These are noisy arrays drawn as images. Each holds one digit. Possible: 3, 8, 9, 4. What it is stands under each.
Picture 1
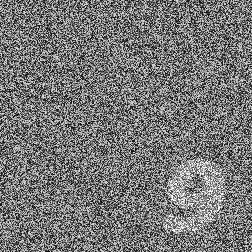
light 9, bottom right
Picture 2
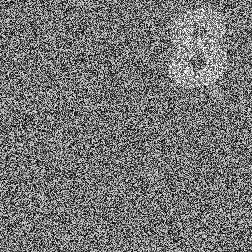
light 8, top right
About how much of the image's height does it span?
a third
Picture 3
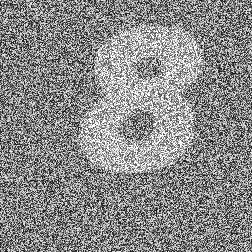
light 8
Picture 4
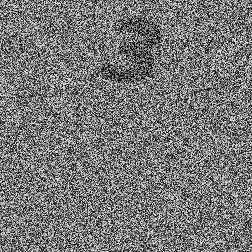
dark 3, top middle
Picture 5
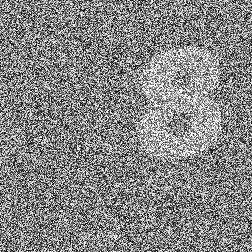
light 8
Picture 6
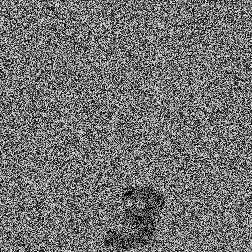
dark 3, bottom middle
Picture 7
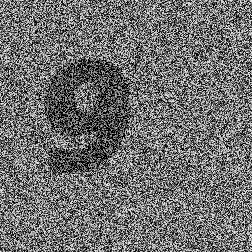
dark 9
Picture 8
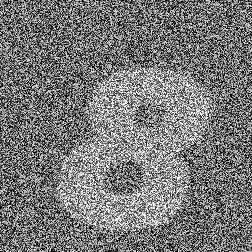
light 8
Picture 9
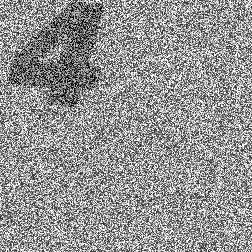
dark 4, top left
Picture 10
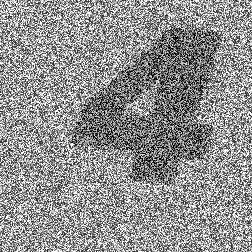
dark 4
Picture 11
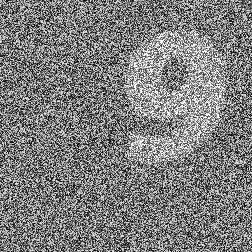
light 9
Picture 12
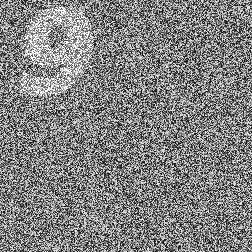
light 9, top left
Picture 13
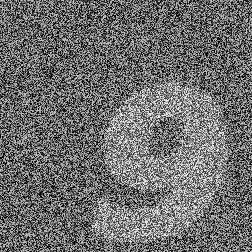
light 9
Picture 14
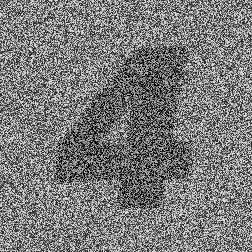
dark 4
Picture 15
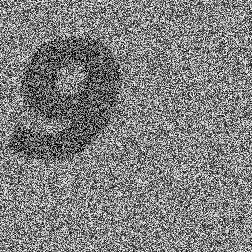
dark 9
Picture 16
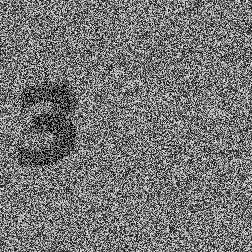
dark 3, middle left
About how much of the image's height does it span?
a third
